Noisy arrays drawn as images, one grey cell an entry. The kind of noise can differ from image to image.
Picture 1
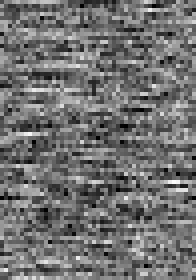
streaked along the rows
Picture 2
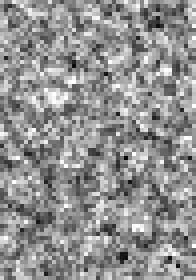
blotchy
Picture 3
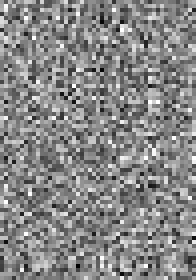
low rank plus noise
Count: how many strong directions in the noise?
two
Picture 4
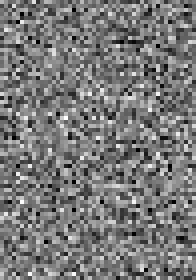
low rank plus noise
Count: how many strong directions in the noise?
three or four
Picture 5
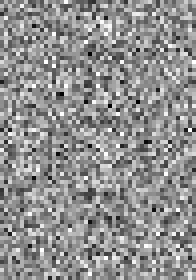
low rank plus noise
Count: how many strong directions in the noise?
five to eight
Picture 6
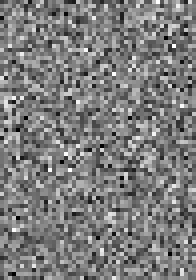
independent entries
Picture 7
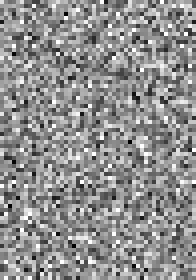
independent entries
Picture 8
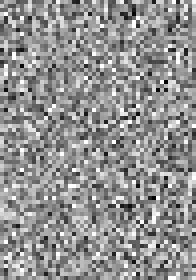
low rank plus noise
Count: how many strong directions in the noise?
five to eight
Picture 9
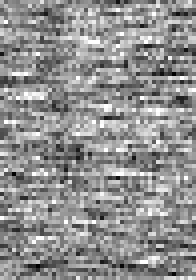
streaked along the rows
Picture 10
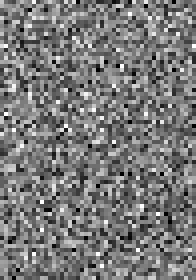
independent entries
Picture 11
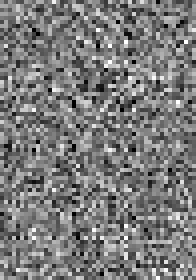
low rank plus noise
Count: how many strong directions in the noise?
three or four
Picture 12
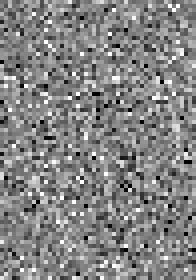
heavy tails
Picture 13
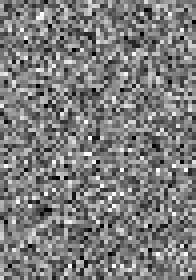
independent entries
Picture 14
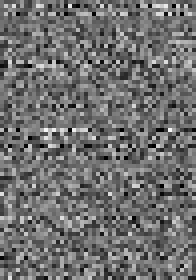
rows of uneven size
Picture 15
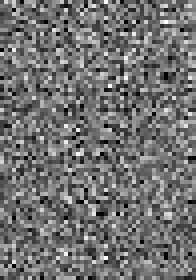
low rank plus noise
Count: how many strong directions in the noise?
three or four
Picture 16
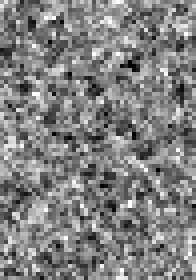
blotchy
